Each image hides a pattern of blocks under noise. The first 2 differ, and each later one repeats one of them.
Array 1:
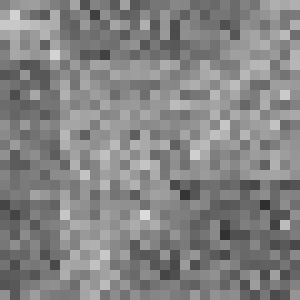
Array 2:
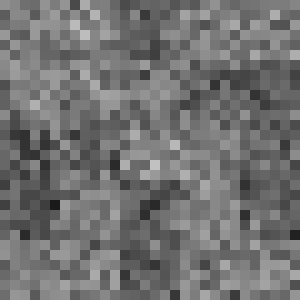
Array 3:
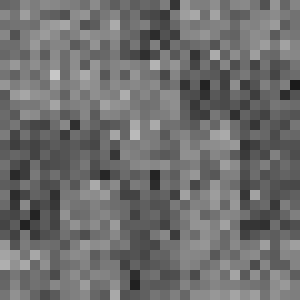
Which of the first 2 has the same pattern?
2
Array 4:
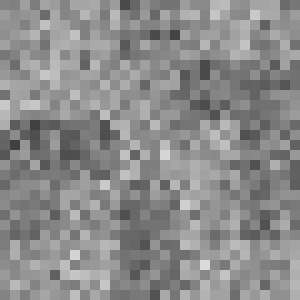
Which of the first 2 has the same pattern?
2
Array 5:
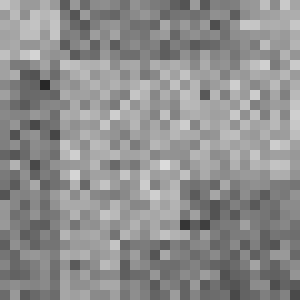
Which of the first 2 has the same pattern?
1
